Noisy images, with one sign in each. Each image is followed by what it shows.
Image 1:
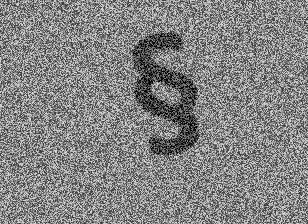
section sign
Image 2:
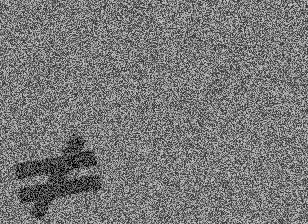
not-equal sign
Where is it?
bottom left
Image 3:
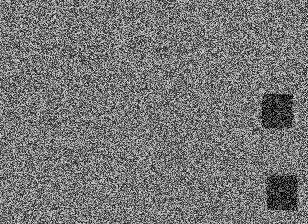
colon
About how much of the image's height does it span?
half
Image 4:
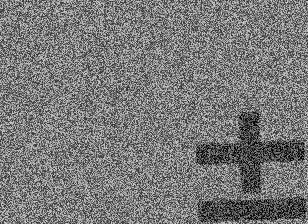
plus-minus sign
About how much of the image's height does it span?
half
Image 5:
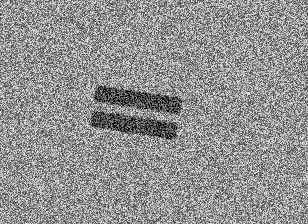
equals sign
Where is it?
centre
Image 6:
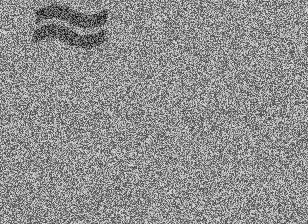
approximately sign
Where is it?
top left
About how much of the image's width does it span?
a quarter
